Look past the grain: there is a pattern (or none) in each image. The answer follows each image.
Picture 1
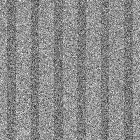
vertical stripes
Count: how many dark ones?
6
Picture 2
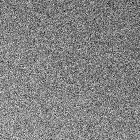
a smooth slope
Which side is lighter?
bottom left
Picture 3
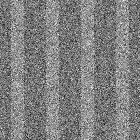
vertical stripes
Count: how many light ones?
4
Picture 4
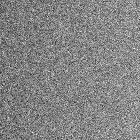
a smooth slope
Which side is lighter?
right
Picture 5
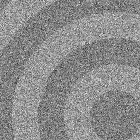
rings round one point
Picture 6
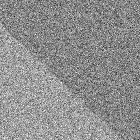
a sharp edge
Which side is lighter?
bottom left
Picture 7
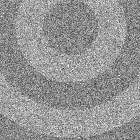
rings round one point
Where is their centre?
top middle
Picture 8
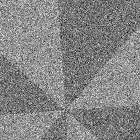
spokes from one point
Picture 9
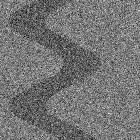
a wavy band
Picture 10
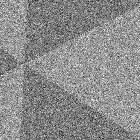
spokes from one point
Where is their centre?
middle left
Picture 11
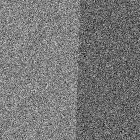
a sharp edge
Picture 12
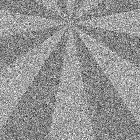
spokes from one point
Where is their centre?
top middle
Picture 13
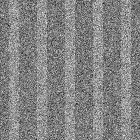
vertical stripes
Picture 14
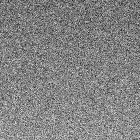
a smooth slope
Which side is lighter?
bottom
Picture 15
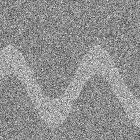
a wavy band
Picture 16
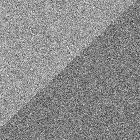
a sharp edge
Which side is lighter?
top left
